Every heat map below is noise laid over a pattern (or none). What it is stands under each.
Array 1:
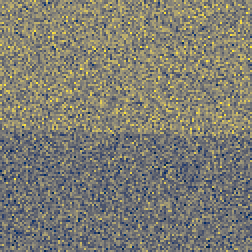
a sharp edge
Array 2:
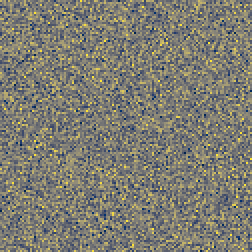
only noise
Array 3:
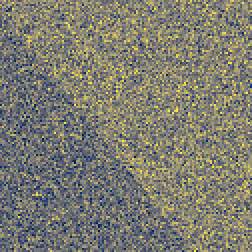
a sharp edge
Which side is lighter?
top right
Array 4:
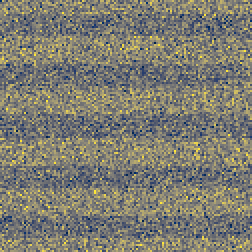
horizontal stripes
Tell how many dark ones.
5
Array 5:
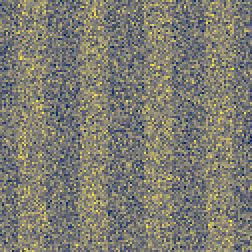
vertical stripes
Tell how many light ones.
4
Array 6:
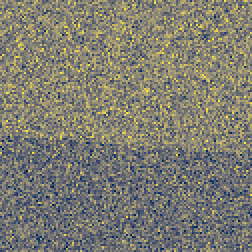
a sharp edge
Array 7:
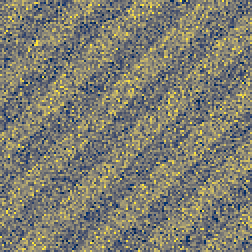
diagonal stripes
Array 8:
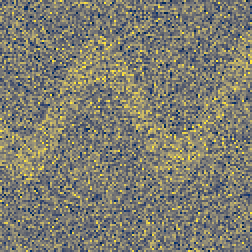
a wavy band
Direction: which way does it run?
left to right
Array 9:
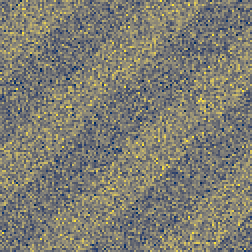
diagonal stripes
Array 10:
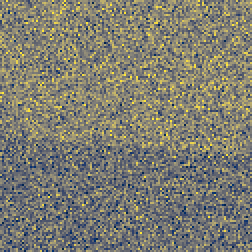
a sharp edge
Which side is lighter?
top
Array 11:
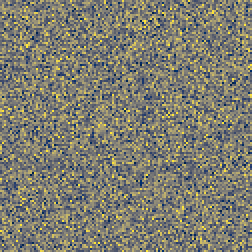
only noise
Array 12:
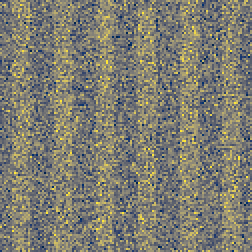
vertical stripes
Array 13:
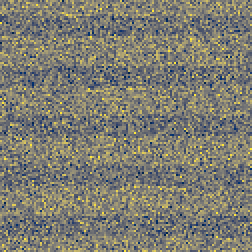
horizontal stripes
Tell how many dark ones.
5
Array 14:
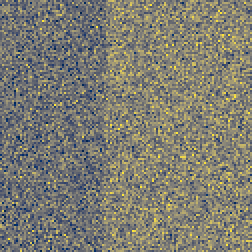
a sharp edge
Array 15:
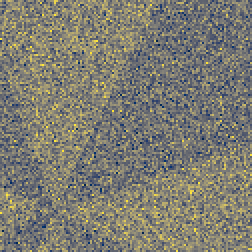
spokes from one point
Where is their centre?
bottom left
